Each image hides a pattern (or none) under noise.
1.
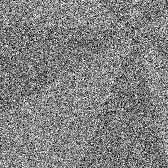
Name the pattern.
spokes from one point
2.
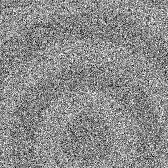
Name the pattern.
rings round one point
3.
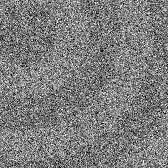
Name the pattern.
rings round one point
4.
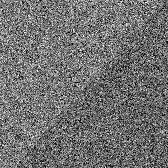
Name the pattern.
a sharp edge
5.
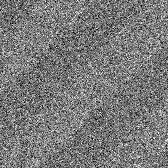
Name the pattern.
diagonal stripes
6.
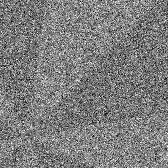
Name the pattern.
spokes from one point
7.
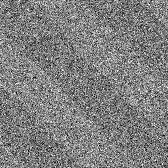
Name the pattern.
diagonal stripes
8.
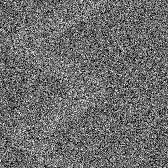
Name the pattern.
a wavy band
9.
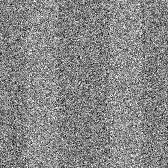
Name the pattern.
vertical stripes
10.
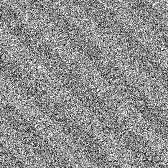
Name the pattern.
diagonal stripes
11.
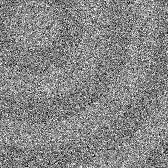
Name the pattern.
rings round one point
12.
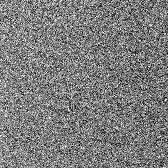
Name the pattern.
a smooth slope
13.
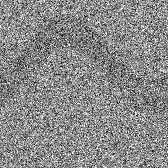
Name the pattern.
a wavy band
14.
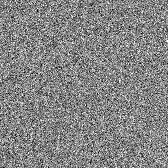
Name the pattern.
only noise
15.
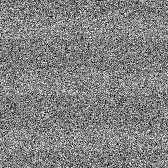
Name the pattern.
horizontal stripes
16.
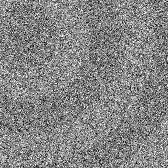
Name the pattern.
rings round one point
